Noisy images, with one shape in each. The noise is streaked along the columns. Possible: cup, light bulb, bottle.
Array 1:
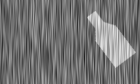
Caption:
light bottle
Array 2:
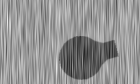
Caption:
dark light bulb
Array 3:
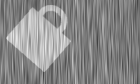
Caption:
light cup
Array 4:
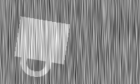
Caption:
light cup
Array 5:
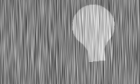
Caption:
light light bulb
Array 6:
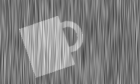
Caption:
light cup
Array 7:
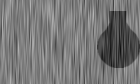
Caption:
dark light bulb
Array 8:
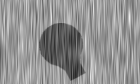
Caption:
dark light bulb
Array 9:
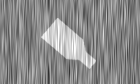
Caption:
light bottle
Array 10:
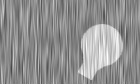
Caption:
light light bulb
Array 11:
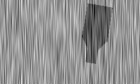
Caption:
dark bottle
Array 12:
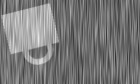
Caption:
light cup
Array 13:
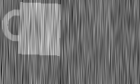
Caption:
light cup
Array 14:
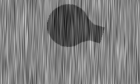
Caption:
dark light bulb
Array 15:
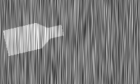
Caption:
light bottle, middle left
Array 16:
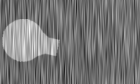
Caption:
light light bulb
